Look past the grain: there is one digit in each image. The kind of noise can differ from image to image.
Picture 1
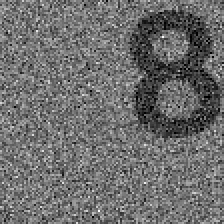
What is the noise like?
independent entries
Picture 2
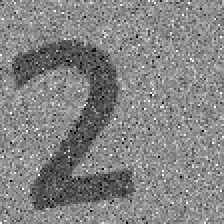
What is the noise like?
heavy tails
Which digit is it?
2
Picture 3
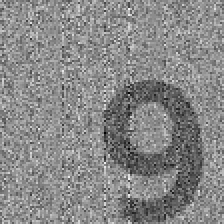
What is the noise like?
columns of uneven size
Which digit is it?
9
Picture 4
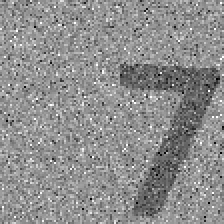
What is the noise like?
heavy tails
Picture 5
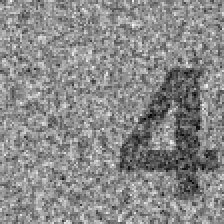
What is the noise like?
blotchy
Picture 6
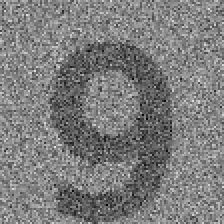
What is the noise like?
independent entries
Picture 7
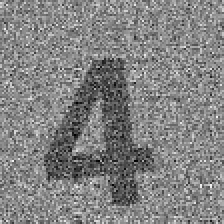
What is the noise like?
low rank plus noise
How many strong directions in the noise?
one
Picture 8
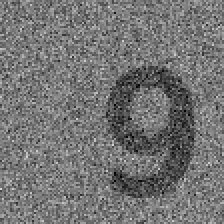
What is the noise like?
independent entries
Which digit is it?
9
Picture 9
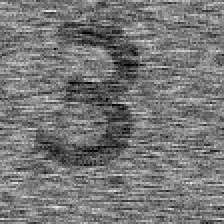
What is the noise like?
streaked along the rows
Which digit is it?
3
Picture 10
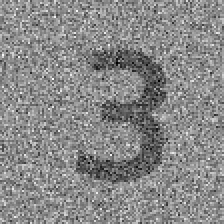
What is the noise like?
independent entries
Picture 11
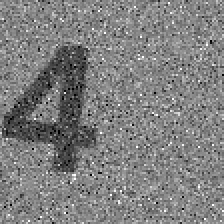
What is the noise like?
heavy tails
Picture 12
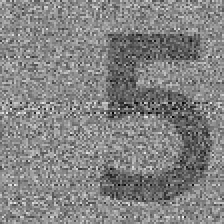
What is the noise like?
rows of uneven size
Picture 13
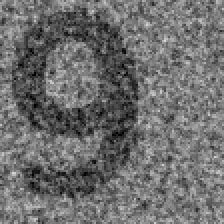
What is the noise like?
blotchy
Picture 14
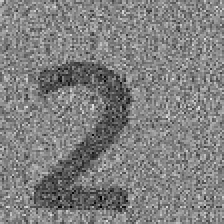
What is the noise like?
low rank plus noise
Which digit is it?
2
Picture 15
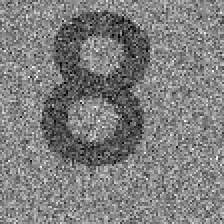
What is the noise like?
independent entries
